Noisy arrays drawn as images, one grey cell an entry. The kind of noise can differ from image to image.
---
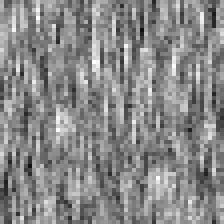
streaked along the columns
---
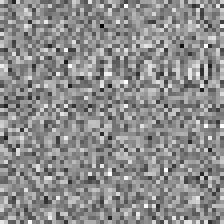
low rank plus noise
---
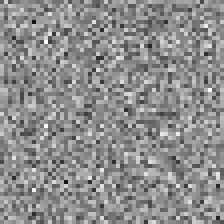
low rank plus noise
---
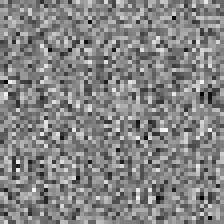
low rank plus noise
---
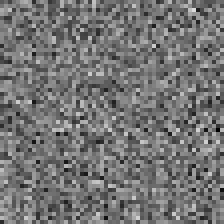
low rank plus noise
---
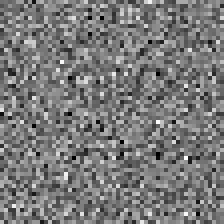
low rank plus noise
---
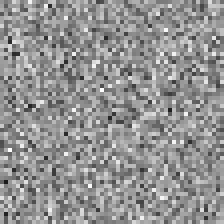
independent entries
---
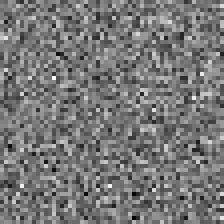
low rank plus noise
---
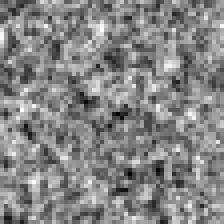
blotchy
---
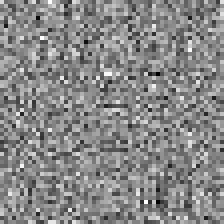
low rank plus noise
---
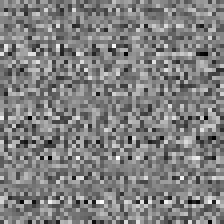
rows of uneven size
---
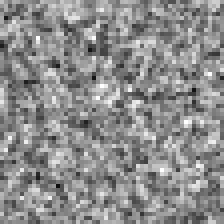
blotchy
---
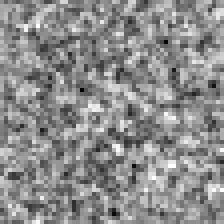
blotchy
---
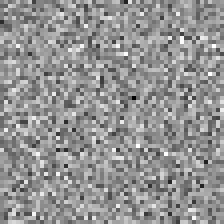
independent entries
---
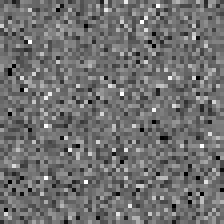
heavy tails
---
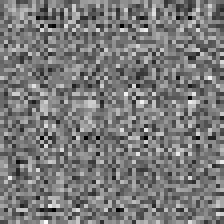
low rank plus noise
